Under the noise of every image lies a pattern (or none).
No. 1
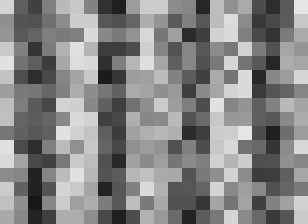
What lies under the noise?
vertical stripes
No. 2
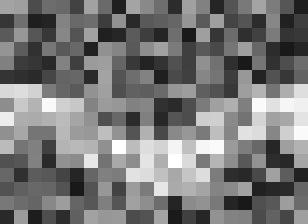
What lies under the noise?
a wavy band
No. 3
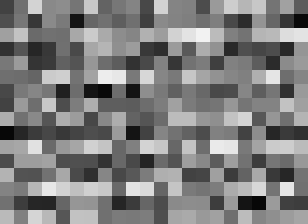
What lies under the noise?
horizontal stripes
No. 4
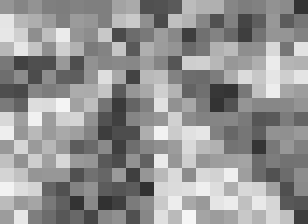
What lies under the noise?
spokes from one point
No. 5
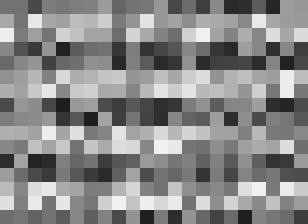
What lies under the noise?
horizontal stripes
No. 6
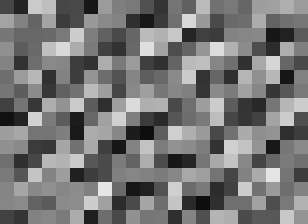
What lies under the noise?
diagonal stripes
